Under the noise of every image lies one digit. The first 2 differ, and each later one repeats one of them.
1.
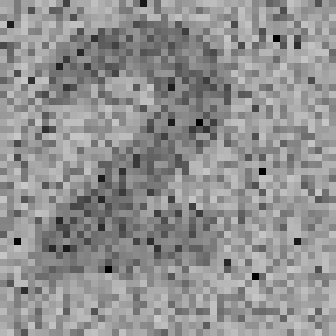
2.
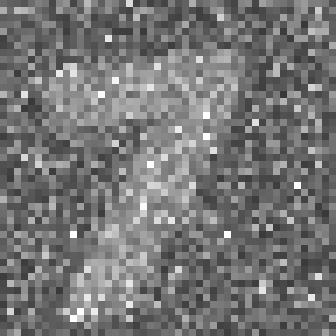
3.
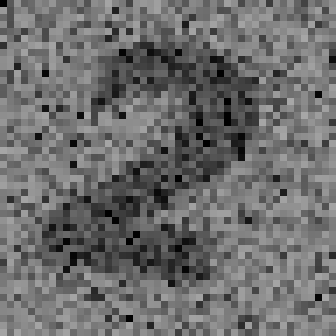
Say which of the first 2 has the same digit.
1
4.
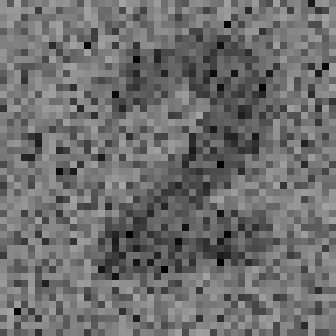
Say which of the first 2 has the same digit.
1
